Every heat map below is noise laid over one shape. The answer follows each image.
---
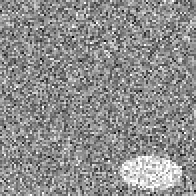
ellipse
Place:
bottom right
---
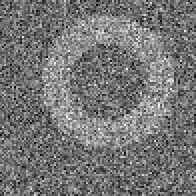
ring
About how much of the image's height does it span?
two thirds
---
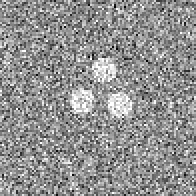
three dots
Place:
centre
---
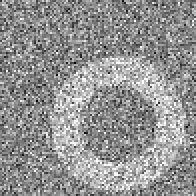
ring
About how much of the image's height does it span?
two thirds
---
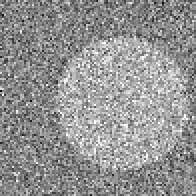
disc
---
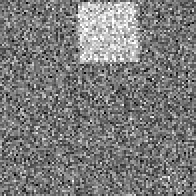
square
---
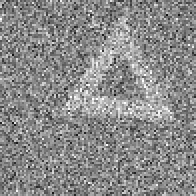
triangle frame
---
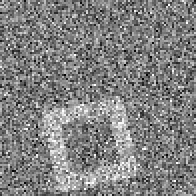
square frame
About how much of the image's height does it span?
half
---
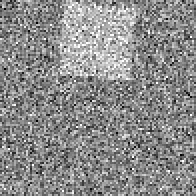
square
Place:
top middle
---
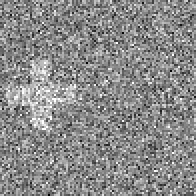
cross
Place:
middle left
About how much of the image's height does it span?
a third
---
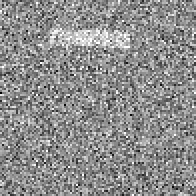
bar
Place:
top middle
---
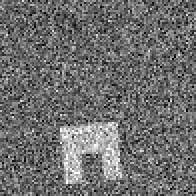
square with a notch
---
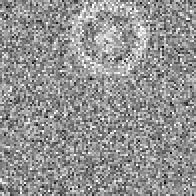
bullseye
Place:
top middle
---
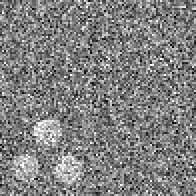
three dots
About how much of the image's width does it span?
a third
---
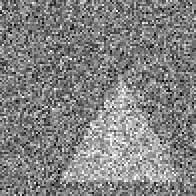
triangle
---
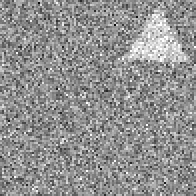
triangle
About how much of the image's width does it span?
a third
